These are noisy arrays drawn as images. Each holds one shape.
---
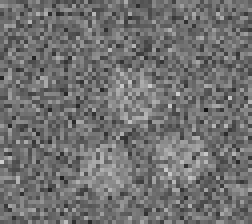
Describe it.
light three dots
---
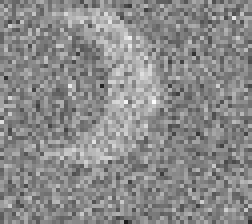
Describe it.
light crescent
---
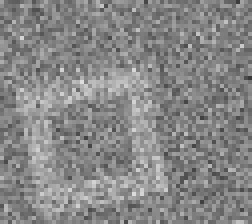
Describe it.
light square frame
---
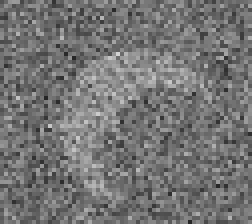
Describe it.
light crescent
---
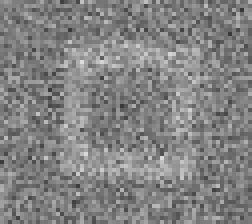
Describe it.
light square frame
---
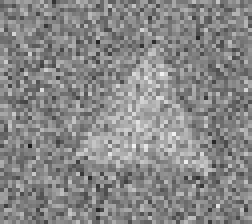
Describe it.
light triangle
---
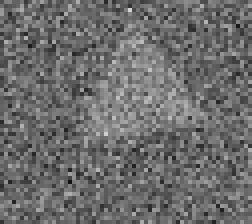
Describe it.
light triangle
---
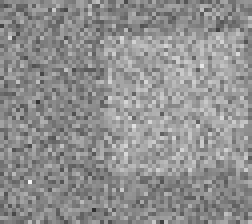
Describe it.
light square
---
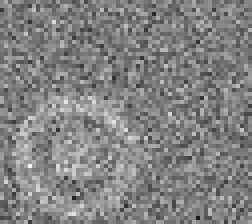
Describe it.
light bullseye
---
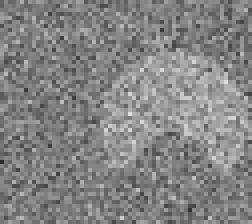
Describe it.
light disc with a wedge cut out
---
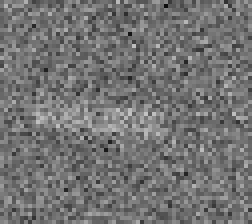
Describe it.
light bar
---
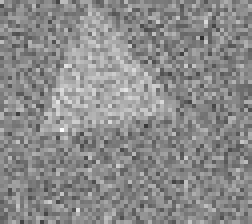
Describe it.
light triangle
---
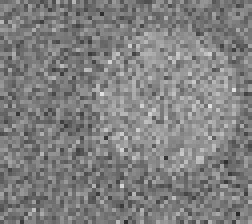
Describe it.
light disc
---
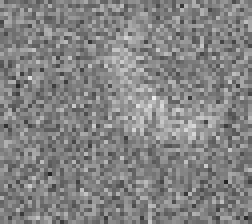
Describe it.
light crescent
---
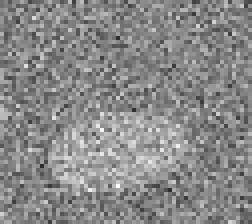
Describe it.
light ellipse
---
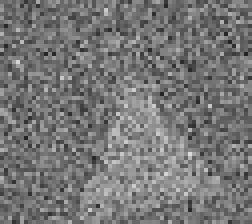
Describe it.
light triangle
